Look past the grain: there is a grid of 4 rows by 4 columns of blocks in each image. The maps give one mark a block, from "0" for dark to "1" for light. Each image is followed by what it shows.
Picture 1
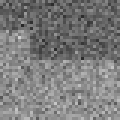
0 0 0 0
1 0 0 0
1 1 1 1
1 1 1 1
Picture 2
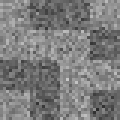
1 0 0 1
1 1 1 0
0 0 1 1
1 0 1 0
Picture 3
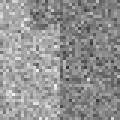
1 0 0 0
1 1 0 0
1 1 0 0
1 1 0 0
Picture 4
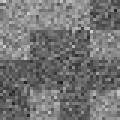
1 1 1 0
1 0 0 1
0 0 0 0
0 1 0 1
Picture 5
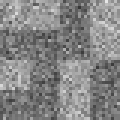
1 1 0 1
0 0 0 1
1 0 1 0
0 0 1 0
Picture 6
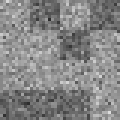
1 0 1 0
1 1 0 1
1 1 1 1
0 0 0 1
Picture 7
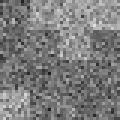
0 1 1 1
0 0 1 0
0 0 0 0
1 0 0 0
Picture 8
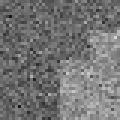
0 0 0 0
0 0 0 1
0 0 1 1
0 0 1 1
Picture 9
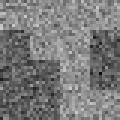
1 1 1 1
0 1 1 0
0 0 1 0
0 0 1 1
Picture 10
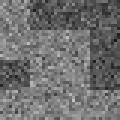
1 0 0 0
1 1 1 0
0 1 1 0
1 1 1 1
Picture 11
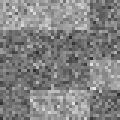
1 1 1 0
0 0 0 0
0 0 0 1
0 1 1 0
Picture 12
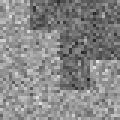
1 0 0 0
1 1 0 0
1 1 0 1
1 1 1 1
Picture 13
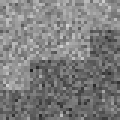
1 1 1 1
1 1 1 0
1 0 0 0
0 0 0 0
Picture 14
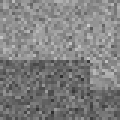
1 1 1 1
1 1 1 1
0 0 0 1
0 0 0 0
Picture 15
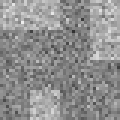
1 1 0 1
0 0 0 1
0 0 0 0
0 1 0 0
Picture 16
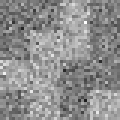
0 0 1 0
0 1 1 0
1 1 0 0
0 1 0 1
